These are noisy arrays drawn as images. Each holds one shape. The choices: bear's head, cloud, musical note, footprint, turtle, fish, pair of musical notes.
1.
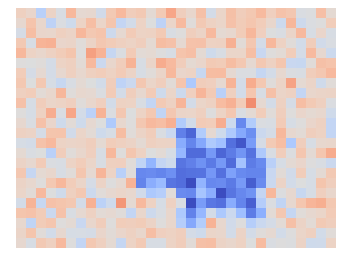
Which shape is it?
turtle
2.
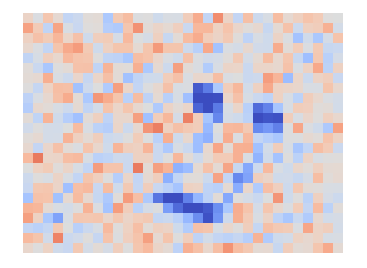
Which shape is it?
pair of musical notes
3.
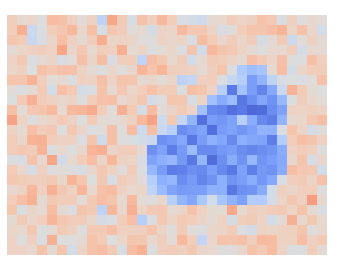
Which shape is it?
cloud
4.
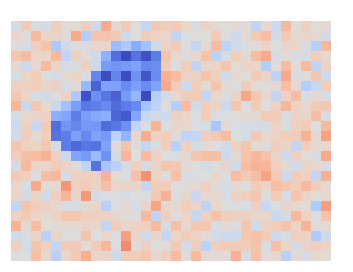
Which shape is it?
footprint
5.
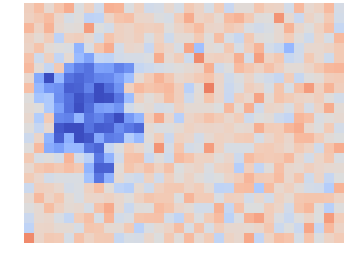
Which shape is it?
turtle
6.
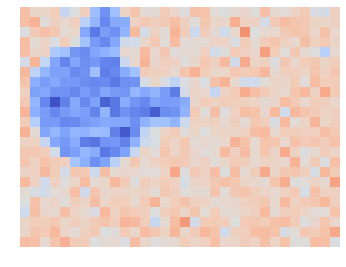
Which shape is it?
bear's head
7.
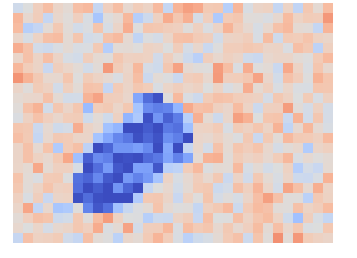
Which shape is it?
footprint
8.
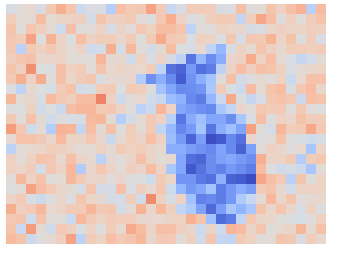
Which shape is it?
fish
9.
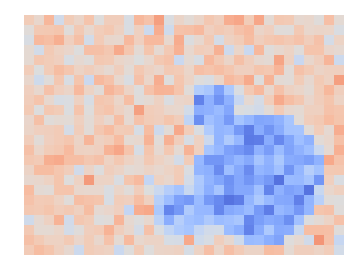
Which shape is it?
bear's head
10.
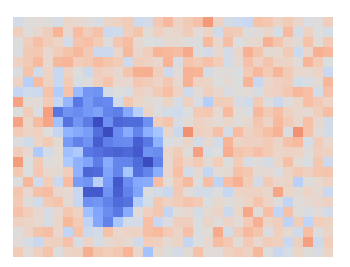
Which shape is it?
cloud
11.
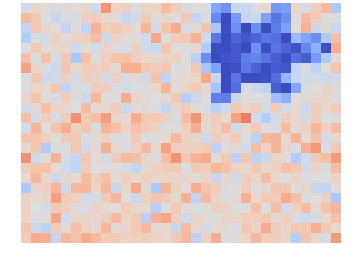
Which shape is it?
turtle
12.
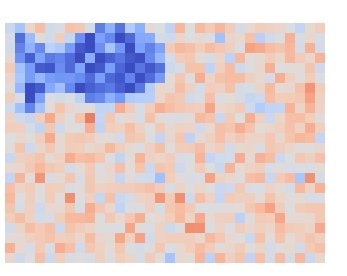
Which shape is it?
fish
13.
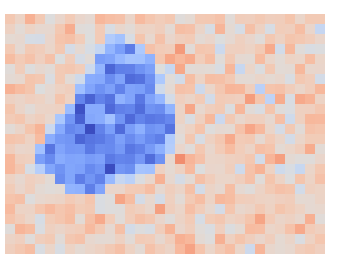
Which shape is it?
cloud
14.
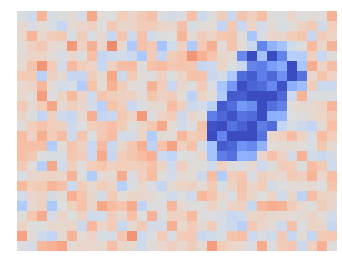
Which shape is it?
footprint
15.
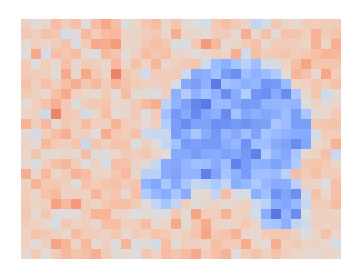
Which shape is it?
bear's head
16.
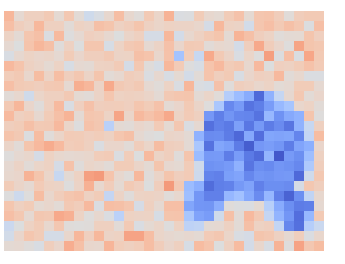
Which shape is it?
bear's head
